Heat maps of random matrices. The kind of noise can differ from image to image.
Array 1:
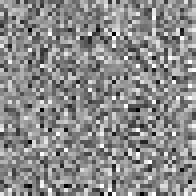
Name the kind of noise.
low rank plus noise
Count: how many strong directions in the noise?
three or four
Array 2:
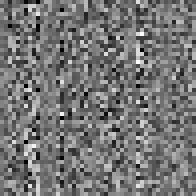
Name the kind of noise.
columns of uneven size
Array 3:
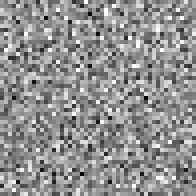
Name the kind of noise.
independent entries
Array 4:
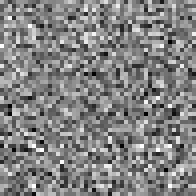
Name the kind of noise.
low rank plus noise
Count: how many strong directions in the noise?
five to eight
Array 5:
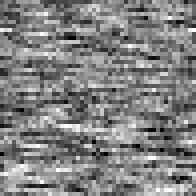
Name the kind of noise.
streaked along the rows
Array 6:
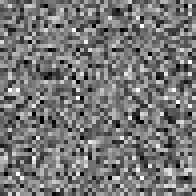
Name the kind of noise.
low rank plus noise
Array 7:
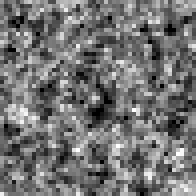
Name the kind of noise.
blotchy
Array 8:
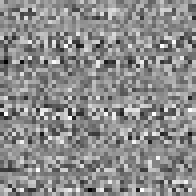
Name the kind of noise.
rows of uneven size
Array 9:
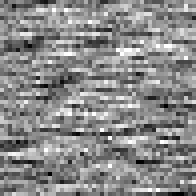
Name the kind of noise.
streaked along the rows
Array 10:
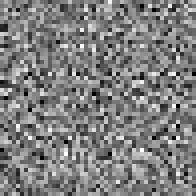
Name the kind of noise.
low rank plus noise
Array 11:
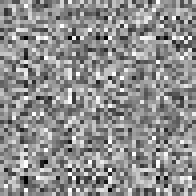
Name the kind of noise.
low rank plus noise
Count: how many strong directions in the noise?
one
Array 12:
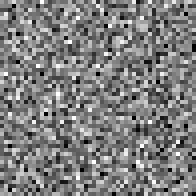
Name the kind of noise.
independent entries
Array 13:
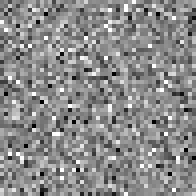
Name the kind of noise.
heavy tails
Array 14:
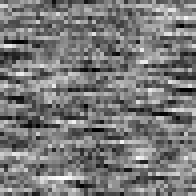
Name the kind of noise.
streaked along the rows
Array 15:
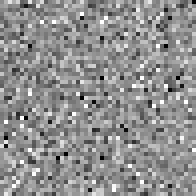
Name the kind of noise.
heavy tails
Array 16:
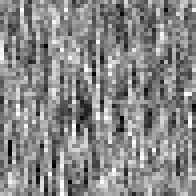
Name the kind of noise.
streaked along the columns
